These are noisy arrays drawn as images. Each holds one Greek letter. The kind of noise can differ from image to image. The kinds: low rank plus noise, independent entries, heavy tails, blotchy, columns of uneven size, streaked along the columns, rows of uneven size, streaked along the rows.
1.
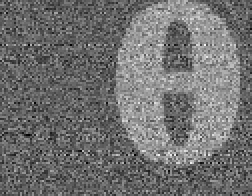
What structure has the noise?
rows of uneven size
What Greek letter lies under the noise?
theta
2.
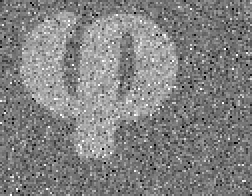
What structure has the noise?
heavy tails
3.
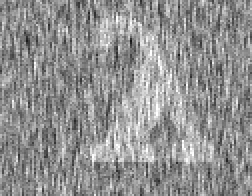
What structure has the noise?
streaked along the columns
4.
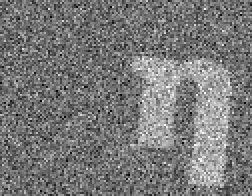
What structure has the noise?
independent entries
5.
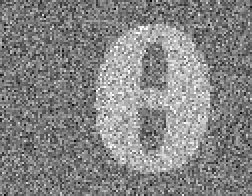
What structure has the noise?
independent entries
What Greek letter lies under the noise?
theta
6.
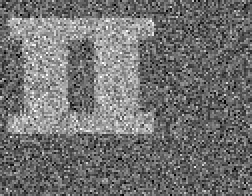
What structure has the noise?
independent entries
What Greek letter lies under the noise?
pi
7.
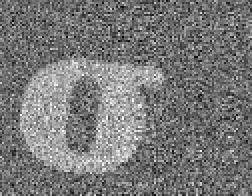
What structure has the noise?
low rank plus noise
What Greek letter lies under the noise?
sigma
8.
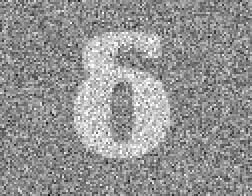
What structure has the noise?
independent entries
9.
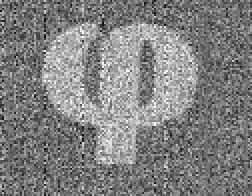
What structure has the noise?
columns of uneven size
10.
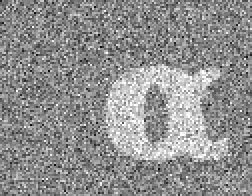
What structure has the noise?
independent entries
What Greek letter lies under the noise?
alpha
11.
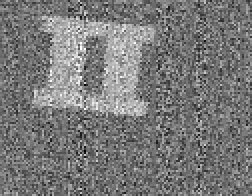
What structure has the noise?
columns of uneven size
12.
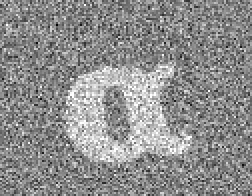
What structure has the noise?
low rank plus noise
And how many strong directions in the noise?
five to eight
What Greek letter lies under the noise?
alpha
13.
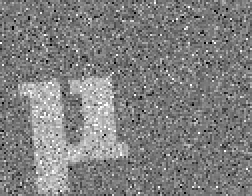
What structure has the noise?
heavy tails
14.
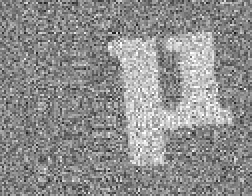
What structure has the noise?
low rank plus noise
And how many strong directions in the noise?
two
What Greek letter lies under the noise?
mu
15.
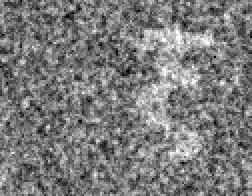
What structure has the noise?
blotchy
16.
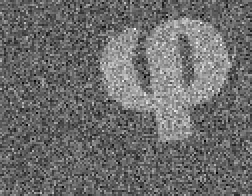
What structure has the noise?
independent entries
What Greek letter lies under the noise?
phi
